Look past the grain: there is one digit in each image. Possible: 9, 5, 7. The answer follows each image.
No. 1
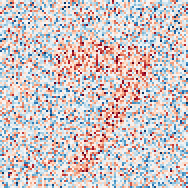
7
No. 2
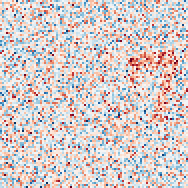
7
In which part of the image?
middle right
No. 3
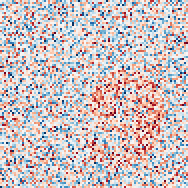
9
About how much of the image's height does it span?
half
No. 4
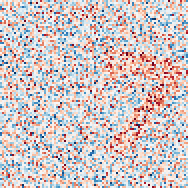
7
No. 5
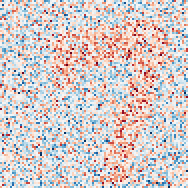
7
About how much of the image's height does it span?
nearly all
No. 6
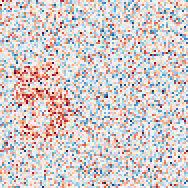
5
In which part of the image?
middle left
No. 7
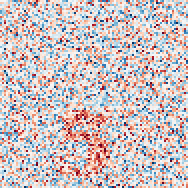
5
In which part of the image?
bottom middle
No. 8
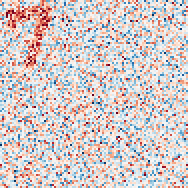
7
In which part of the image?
top left
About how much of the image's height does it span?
a third
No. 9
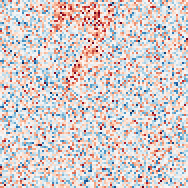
7
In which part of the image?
top middle
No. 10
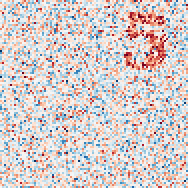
5
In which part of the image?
top right
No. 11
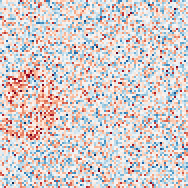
9
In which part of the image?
middle left
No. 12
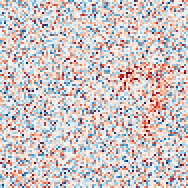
7
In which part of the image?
middle right
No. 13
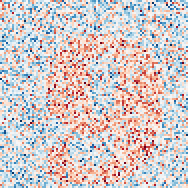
9
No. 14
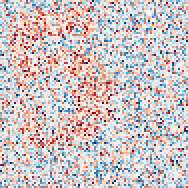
5
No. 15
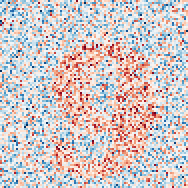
9
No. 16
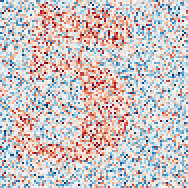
5
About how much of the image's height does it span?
nearly all
